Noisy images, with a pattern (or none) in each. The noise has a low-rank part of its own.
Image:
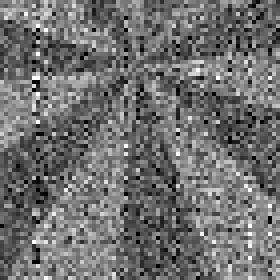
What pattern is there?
spokes from one point
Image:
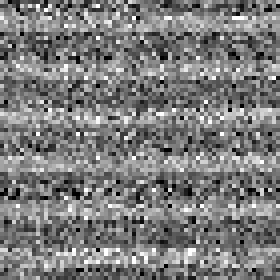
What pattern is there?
horizontal stripes
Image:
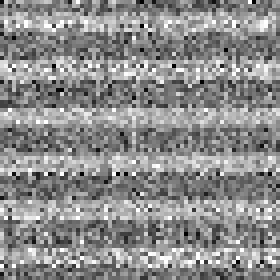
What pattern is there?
horizontal stripes
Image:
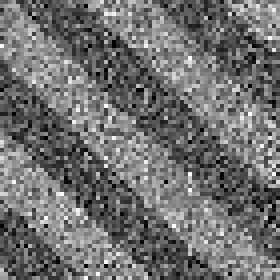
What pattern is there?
diagonal stripes
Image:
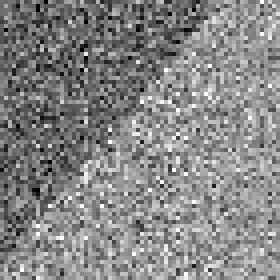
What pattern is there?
a sharp edge
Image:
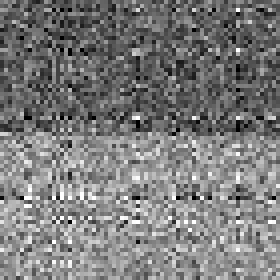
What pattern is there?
a sharp edge
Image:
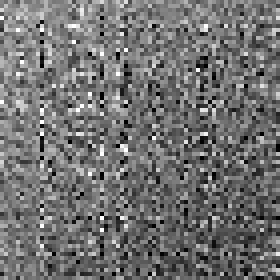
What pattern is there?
a smooth slope
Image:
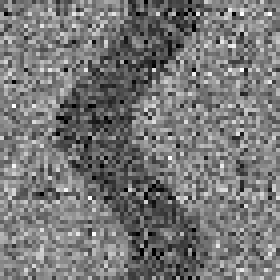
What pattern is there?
a wavy band
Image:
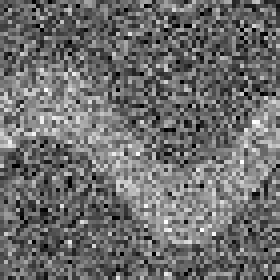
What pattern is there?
a wavy band
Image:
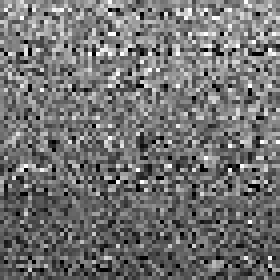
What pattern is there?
a smooth slope
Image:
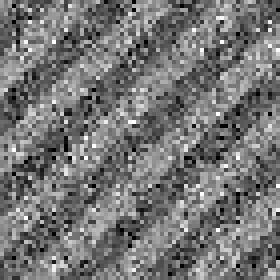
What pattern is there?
diagonal stripes
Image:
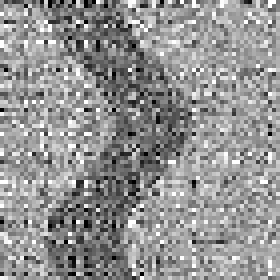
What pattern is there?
a wavy band
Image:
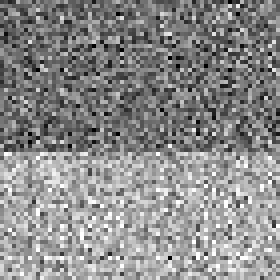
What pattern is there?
a sharp edge
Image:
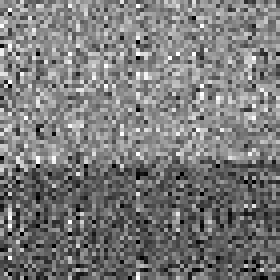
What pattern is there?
a sharp edge
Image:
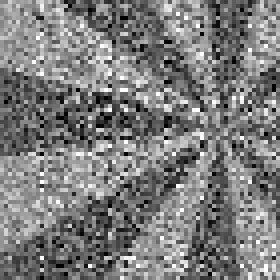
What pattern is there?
spokes from one point
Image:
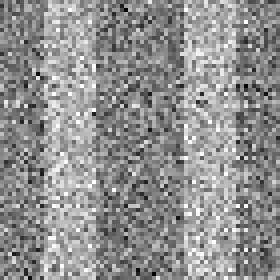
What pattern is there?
vertical stripes
